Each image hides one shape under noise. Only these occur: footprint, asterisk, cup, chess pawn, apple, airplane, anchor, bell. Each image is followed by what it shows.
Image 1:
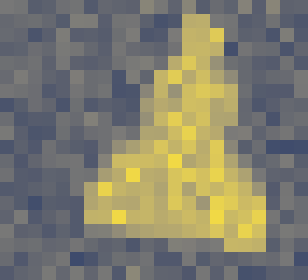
light chess pawn
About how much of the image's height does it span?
nearly all
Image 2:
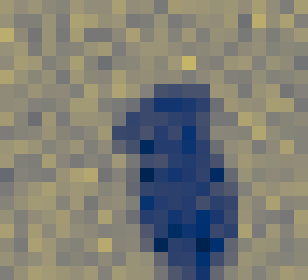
dark footprint
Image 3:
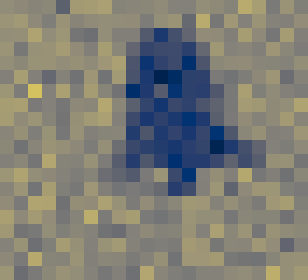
dark bell
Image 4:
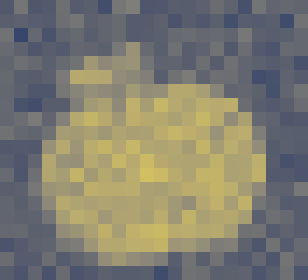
light apple
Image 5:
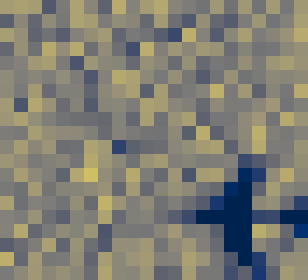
dark airplane, bottom right
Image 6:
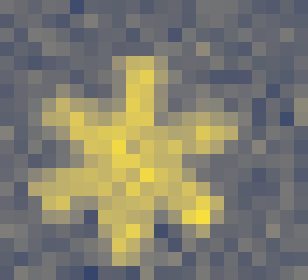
light asterisk
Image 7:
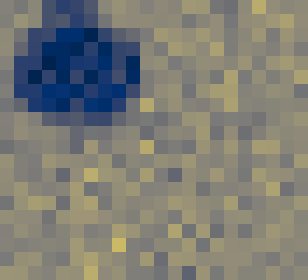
dark apple, top left
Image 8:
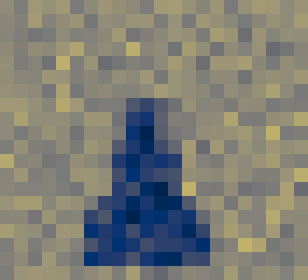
dark chess pawn
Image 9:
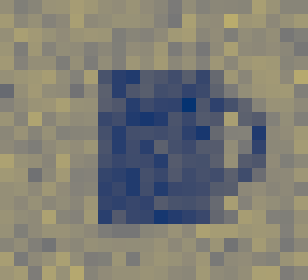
dark cup
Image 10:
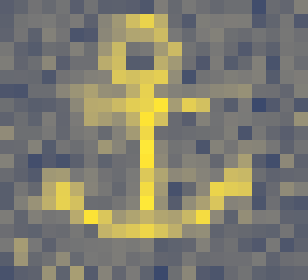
light anchor
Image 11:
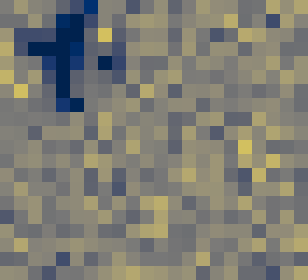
dark airplane, top left
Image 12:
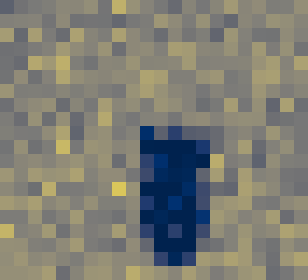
dark footprint
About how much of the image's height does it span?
half
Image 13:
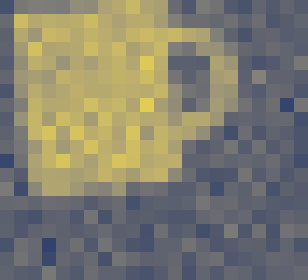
light cup
